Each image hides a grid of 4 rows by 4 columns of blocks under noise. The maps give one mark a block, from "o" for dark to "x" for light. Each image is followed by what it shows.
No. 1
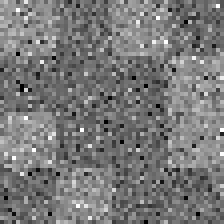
x o x o
o o o x
x o o x
o x o o
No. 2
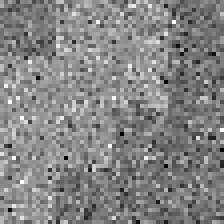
o x x o
x x x o
x x o o
x o o o
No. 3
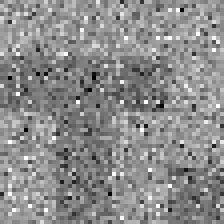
x x x x
o o o x
x o x x
x o x o
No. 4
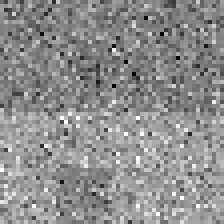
o o o o
o o o o
x x x x
x o x x
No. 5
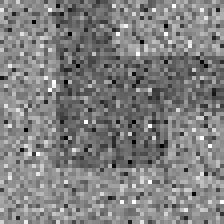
x o x x
x o o o
x o o x
x x x x
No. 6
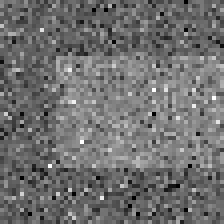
o o o o
o x x x
o x x x
o o o o
